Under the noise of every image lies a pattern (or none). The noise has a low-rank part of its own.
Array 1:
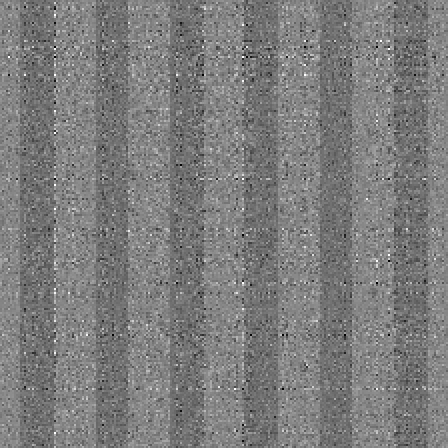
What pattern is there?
vertical stripes
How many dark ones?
6
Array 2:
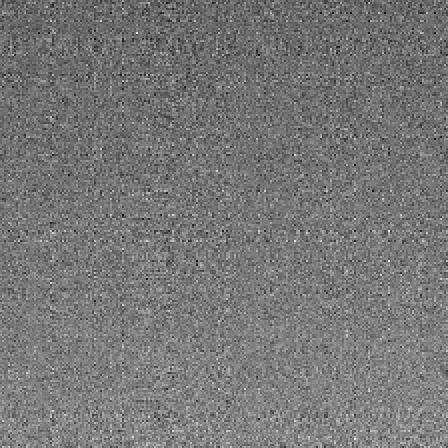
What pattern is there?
a smooth slope
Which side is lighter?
bottom
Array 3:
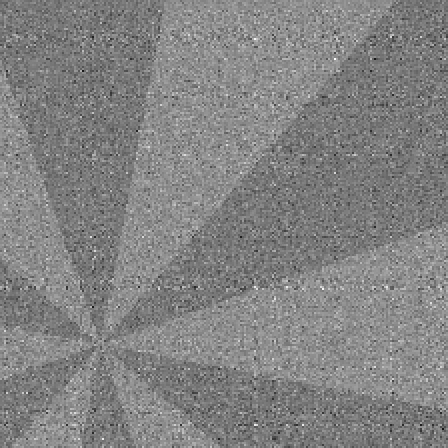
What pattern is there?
spokes from one point
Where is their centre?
bottom left
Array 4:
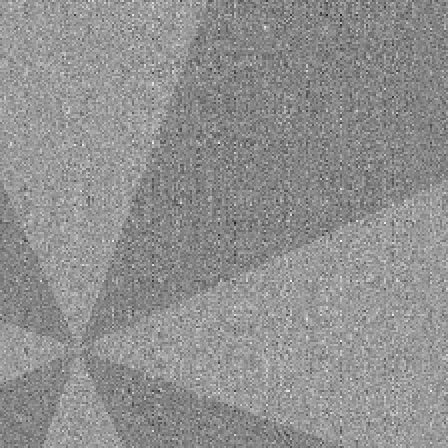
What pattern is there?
spokes from one point
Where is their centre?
bottom left
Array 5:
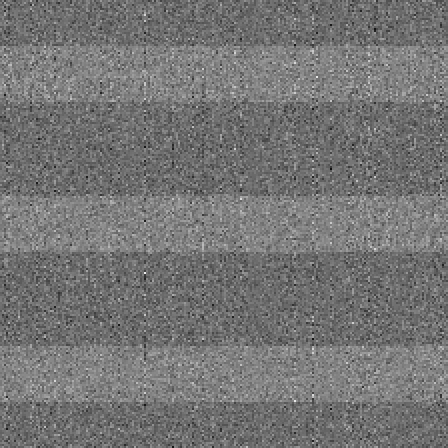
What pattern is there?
horizontal stripes
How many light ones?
3
